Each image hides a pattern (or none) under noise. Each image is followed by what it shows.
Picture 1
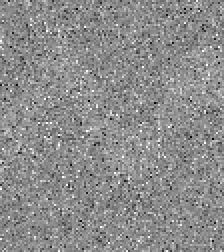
a wavy band
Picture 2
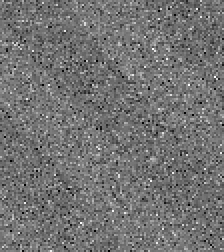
diagonal stripes
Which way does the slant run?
top left to bottom right
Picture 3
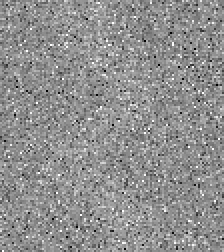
a wavy band
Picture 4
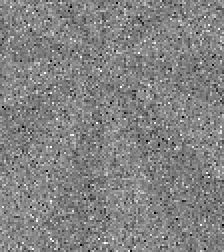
spokes from one point
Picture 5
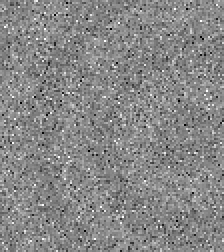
rings round one point
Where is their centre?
middle right
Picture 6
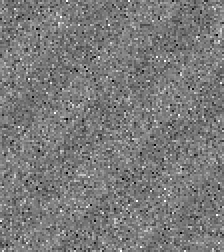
diagonal stripes
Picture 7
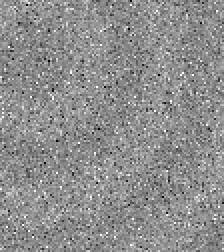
rings round one point
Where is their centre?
top left
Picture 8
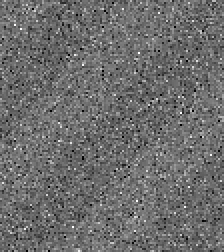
diagonal stripes
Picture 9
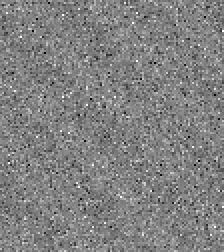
diagonal stripes
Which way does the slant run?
top left to bottom right
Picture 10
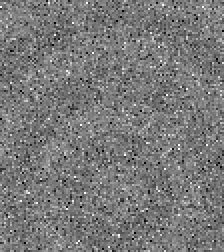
rings round one point
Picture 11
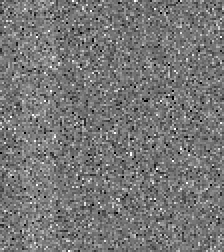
one vertical stripe
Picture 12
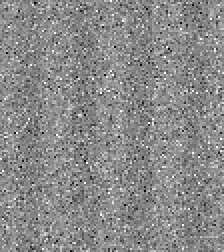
vertical stripes
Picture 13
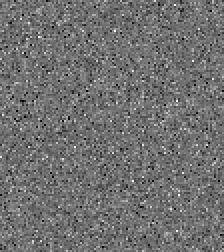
only noise
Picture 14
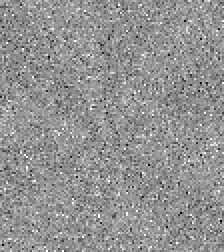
spokes from one point
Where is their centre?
centre
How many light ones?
6
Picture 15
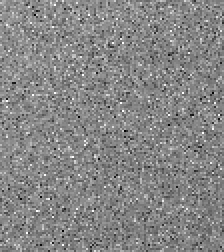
a smooth slope
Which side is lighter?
top left
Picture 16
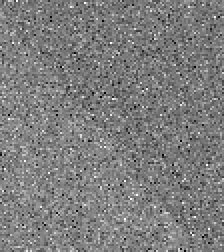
a sharp edge
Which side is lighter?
bottom left
